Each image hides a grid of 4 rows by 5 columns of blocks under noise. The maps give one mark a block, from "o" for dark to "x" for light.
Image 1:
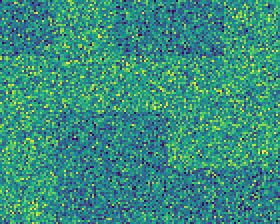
o x o o x
x x x x x
x o o x x
x o o o o
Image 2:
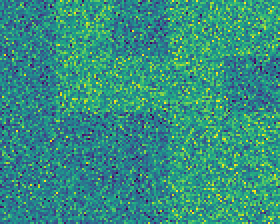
o x o x x
o x x x o
o o o x x
o o o x x
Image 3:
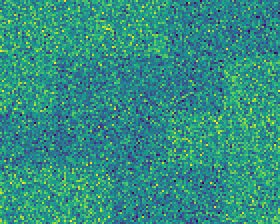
x x x o o
x o o o x
o o o x x
x x o o x
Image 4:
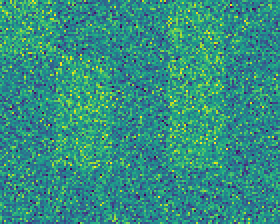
x o o x o
o x o x o
o x o x o
o o o o o
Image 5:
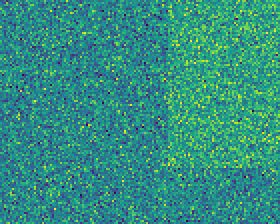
o o o x x
o o o x x
o o o x x
o o o o o
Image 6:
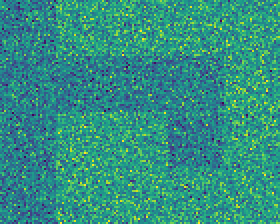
o x x x x
o o o o x
o x x o x
o x x x x
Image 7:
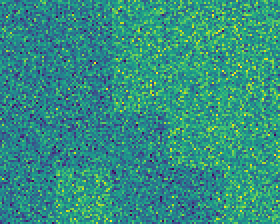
o o x x x
o o x x x
o o o x x
o x o o x
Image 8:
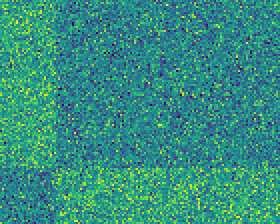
x o o o o
x o o o o
x o o o o
o x x x x
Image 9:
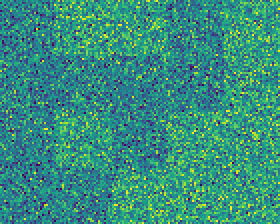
o x x o x
o o o o x
o x o x x
o o x x x
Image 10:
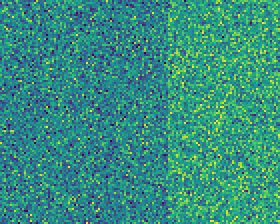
o o o x x
o o o x x
o o o x x
o o o x x
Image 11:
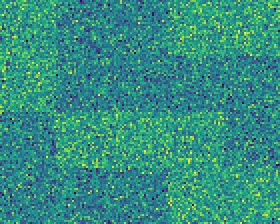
x o o x x
x o o o o
o x x x o
o o o x x
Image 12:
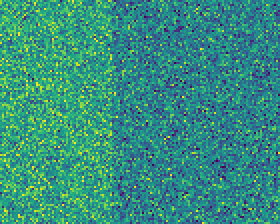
x x o o o
x x o o o
x x o o o
x x o o o
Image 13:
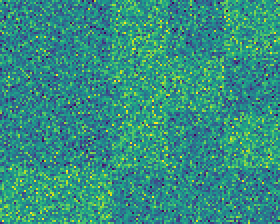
o o x o x
o o x x o
o o x o x
x x o o o
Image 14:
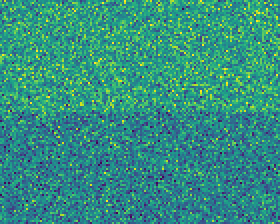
x x x x x
x x x x x
o o o o o
o o o o o
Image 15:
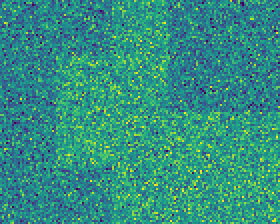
o o x o o
o x x o o
o x x x x
o o x x x
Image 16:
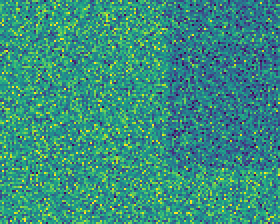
x x x o o
x x x o o
x x x o o
x x x x x
